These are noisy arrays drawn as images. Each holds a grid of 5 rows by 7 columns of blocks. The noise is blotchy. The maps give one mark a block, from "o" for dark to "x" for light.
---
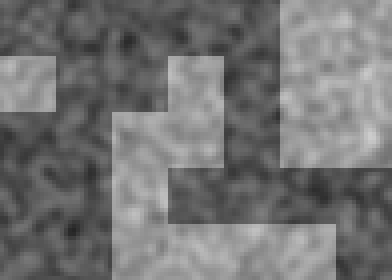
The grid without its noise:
o o o o o x x
x o o x o x x
o o x x o x x
o o x o o o o
o o x x x x o
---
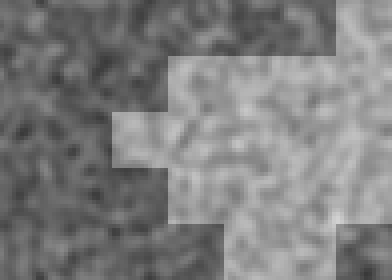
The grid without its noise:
o o o o o o x
o o o x x x x
o o x x x x x
o o o x x x x
o o o o x x o
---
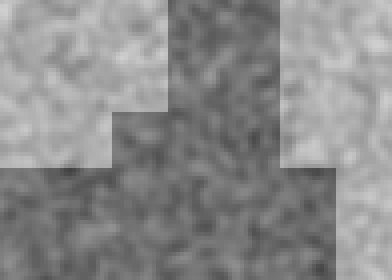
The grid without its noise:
x x x o o x x
x x x o o x x
x x o o o x x
o o o o o o x
o o o o o o x
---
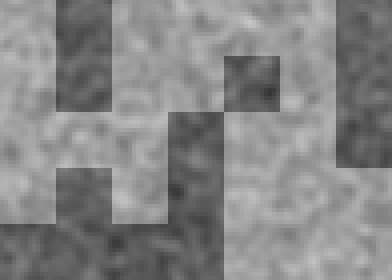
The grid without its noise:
x o x x x x o
x o x x o x o
x x x o x x o
x o x o x x x
o o o o x x x
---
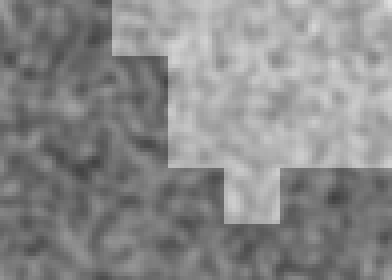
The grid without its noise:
o o x x x x x
o o o x x x x
o o o x x x x
o o o o x o o
o o o o o o o
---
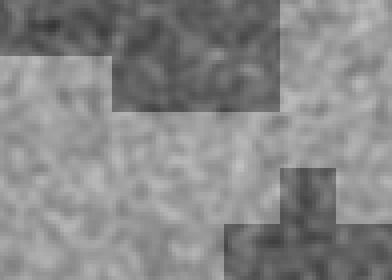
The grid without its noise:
o o o o o x x
x x o o o x x
x x x x x x x
x x x x x o x
x x x x o o o
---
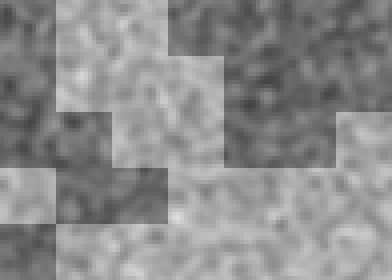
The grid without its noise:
o x x o o o o
o x x x o o o
o o x x o o x
x o o x x x x
o x x x x x x
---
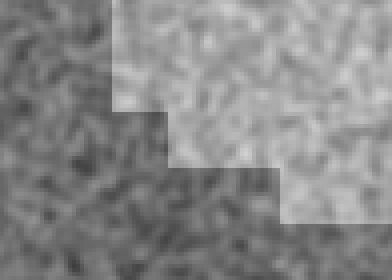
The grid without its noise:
o o x x x x x
o o x x x x x
o o o x x x x
o o o o o x x
o o o o o o o
